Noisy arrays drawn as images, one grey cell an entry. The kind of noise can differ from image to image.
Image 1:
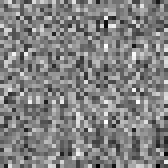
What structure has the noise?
low rank plus noise
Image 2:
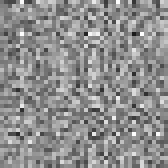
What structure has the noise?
low rank plus noise
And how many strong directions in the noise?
three or four
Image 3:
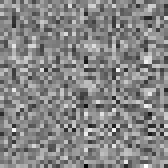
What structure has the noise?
low rank plus noise
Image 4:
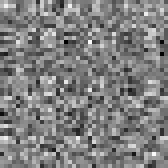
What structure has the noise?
low rank plus noise
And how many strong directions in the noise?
two
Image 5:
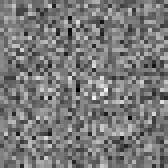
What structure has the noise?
low rank plus noise
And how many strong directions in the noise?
five to eight
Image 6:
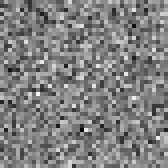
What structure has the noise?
independent entries
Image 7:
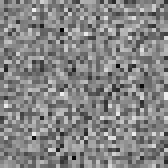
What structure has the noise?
low rank plus noise
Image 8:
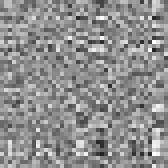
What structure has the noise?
low rank plus noise
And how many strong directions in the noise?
one
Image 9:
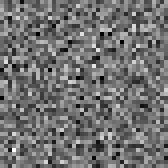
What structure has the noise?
low rank plus noise
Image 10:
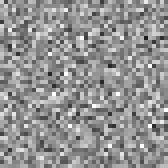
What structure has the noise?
low rank plus noise
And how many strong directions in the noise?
five to eight
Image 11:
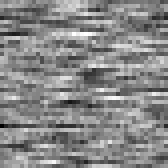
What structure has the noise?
streaked along the rows
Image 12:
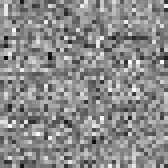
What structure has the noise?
low rank plus noise
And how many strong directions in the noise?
five to eight
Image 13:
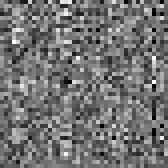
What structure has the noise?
low rank plus noise
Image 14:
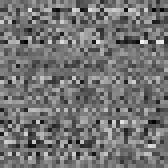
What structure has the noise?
rows of uneven size
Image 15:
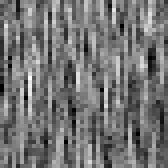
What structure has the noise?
streaked along the columns
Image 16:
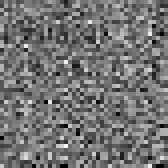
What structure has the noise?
low rank plus noise
